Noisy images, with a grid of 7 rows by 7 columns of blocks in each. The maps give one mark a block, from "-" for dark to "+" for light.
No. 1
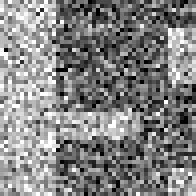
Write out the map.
+ + - - - - -
+ + - - - - +
+ + - - - - +
+ + - - - - -
+ + + + + - -
+ + - - - - -
+ + - - - - +
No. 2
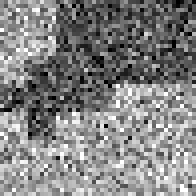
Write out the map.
+ + - - - - -
+ + - - - - -
+ - - - - - -
- - - - + + +
+ - + + + + +
+ + + + + + +
+ + + + + + +
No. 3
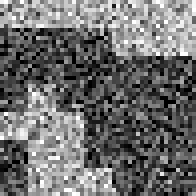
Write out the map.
+ + + + + + +
- - - - + + +
- - - - - - -
- + - - - - -
+ + + - - - -
- + + - - - -
- + + + - - -
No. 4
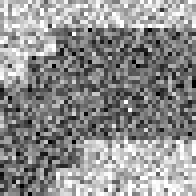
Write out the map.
+ + + + + + +
+ + - - - - -
+ - - - - - -
- - - - - - -
- - - - - - -
- - - + + + +
- - + + + + +
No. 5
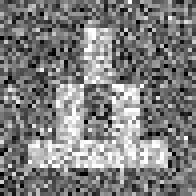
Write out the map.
- - - - - - -
- - - + - - -
- - - + - - -
- - + - + - -
- - + - + - -
- + + + + + -
- - - - - - -
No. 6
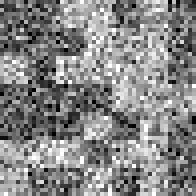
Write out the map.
- - + + - + -
- - - + + + -
+ - + + + + -
- - - - + + +
- - - + - + -
+ + + - + + -
+ - - + - + -
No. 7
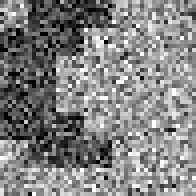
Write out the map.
+ - - - + + +
- - - + + + +
- - + + + + +
- - + + + + +
- - - + + + +
+ - - - + + +
+ + + + + + +
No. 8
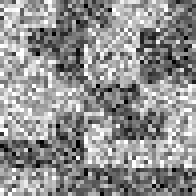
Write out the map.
+ + - - + + -
+ - - + + - -
+ + - + + - -
+ + + - - + +
+ + - + - - +
- - - + + + +
+ + - - - - -
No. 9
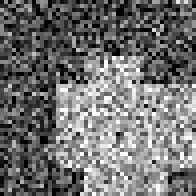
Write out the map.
- - - - - - -
- - - - - - -
- - - + + - -
- - + + + + +
- - + + + + +
- - + + + + +
- - - + + + -
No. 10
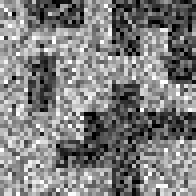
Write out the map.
+ - - + - - -
+ + + + - + -
+ - + + + + -
+ - + + - + +
+ + + - - - -
+ + - - - + +
+ + + + - + +
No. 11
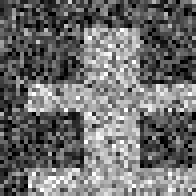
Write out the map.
- - - - - - -
- - - + + - -
- - - + + - -
- + + + + + +
- - - + + - -
- - - + + - -
- + + + + + +
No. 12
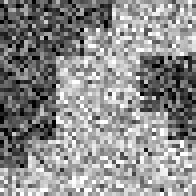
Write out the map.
- - - - + + +
- - - + + + +
- - + + + - -
- - + + + - -
- - + + + + -
- + + + + + +
+ + + + + + +
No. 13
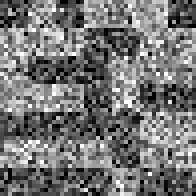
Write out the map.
- + - + + + -
+ + + - - + +
+ - - - + + +
+ + + - + - -
- - - - - + +
+ + + + - + +
- - - - + - -
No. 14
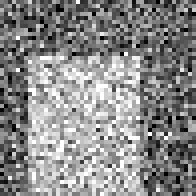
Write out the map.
- - - - - - -
- - - - - - -
- + + + + - -
- + + + + - -
- + + + + - -
- + + + + - -
- + + + + - -
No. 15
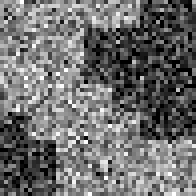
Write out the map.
+ + + + + - -
+ + + - - - -
+ + + - - - -
+ + + + - - -
- + + + + - -
- - + + + + +
- - + + + + +
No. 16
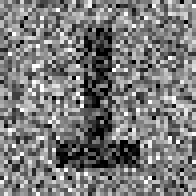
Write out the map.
+ + + + + + +
+ + + - + + +
+ + + - + + +
+ + + - + + +
+ + + - + + +
+ + - - - + +
+ + + + + + +
